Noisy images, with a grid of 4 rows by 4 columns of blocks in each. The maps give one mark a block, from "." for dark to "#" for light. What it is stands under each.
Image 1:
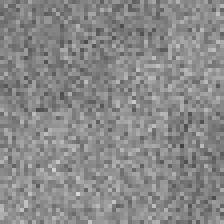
. . . #
. . # #
# # # .
# # # .
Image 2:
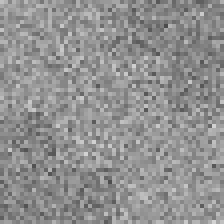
# # . .
# # # .
. # # #
. . # #
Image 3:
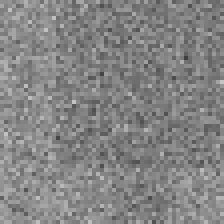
# . . .
# . . .
# . . .
# # . #
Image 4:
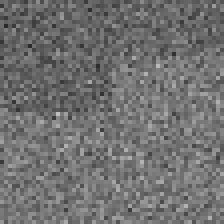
. . . .
. . # #
# # # #
# # # #
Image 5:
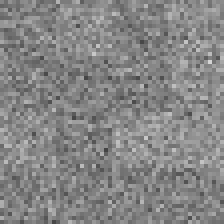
. # . #
. . . #
# . # #
. . . .
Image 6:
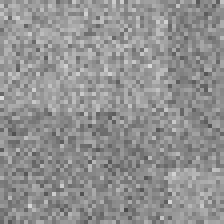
# # # .
# # # .
. . . .
. . . #
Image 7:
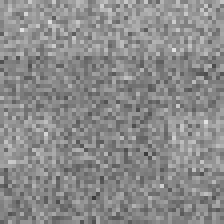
# # # #
. . . .
# . . #
. . . .
